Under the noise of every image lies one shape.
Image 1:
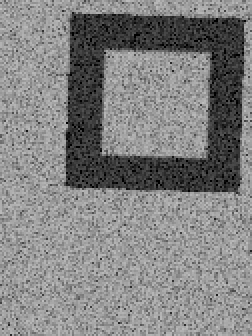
dark square frame
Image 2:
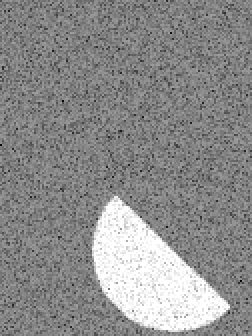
light half disc
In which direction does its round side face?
down and left
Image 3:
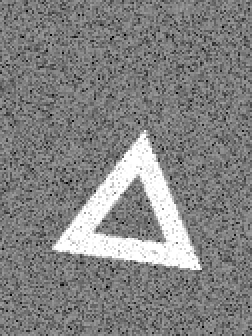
light triangle frame
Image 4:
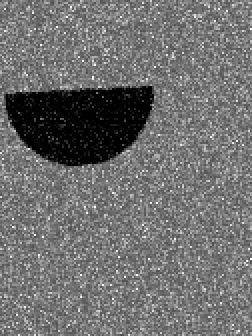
dark half disc
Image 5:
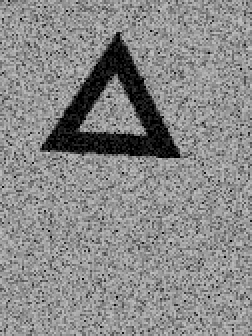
dark triangle frame
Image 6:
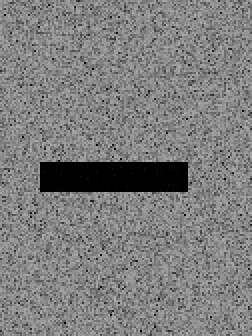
dark bar
